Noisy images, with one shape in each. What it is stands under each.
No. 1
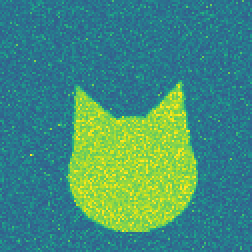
cat's head
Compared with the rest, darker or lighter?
lighter
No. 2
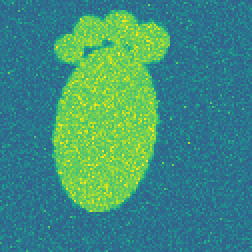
footprint
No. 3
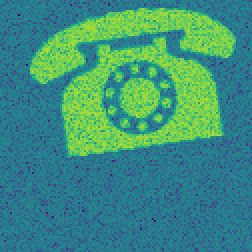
telephone
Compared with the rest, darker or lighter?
lighter
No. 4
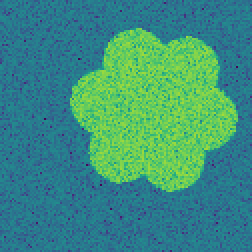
flower
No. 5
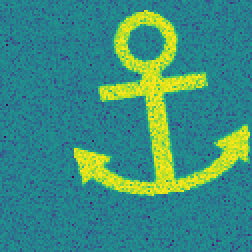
anchor
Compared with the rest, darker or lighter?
lighter
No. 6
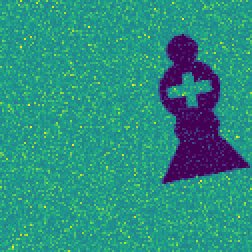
chess bishop
